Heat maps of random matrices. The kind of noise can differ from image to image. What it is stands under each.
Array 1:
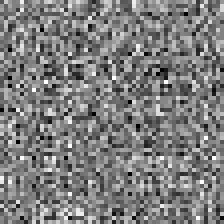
low rank plus noise
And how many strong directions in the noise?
three or four
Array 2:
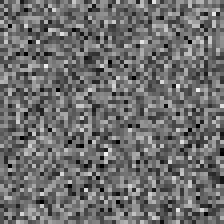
independent entries
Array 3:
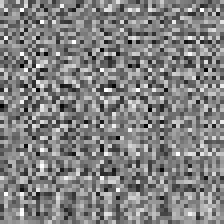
low rank plus noise
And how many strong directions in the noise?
two
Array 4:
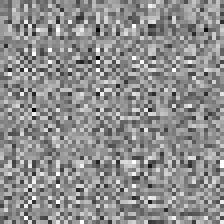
low rank plus noise
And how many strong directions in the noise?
one
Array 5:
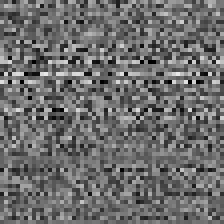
rows of uneven size
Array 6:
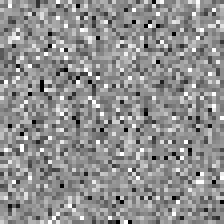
heavy tails
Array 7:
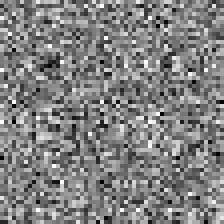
low rank plus noise
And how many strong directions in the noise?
five to eight
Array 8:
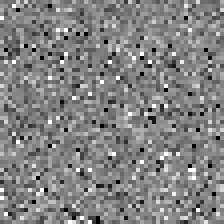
heavy tails
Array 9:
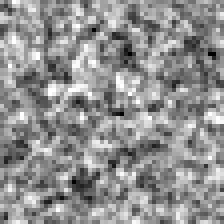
blotchy
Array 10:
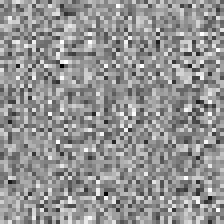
low rank plus noise
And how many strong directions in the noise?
three or four
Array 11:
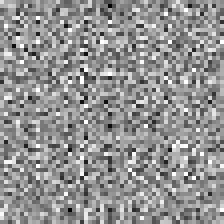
low rank plus noise
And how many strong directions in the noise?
five to eight
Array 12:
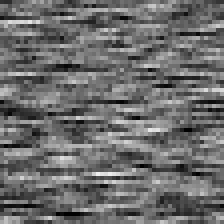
streaked along the rows
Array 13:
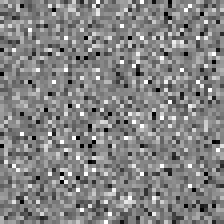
heavy tails
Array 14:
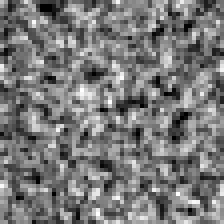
blotchy
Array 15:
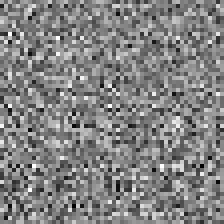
low rank plus noise
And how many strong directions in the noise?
five to eight
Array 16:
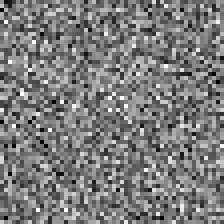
independent entries
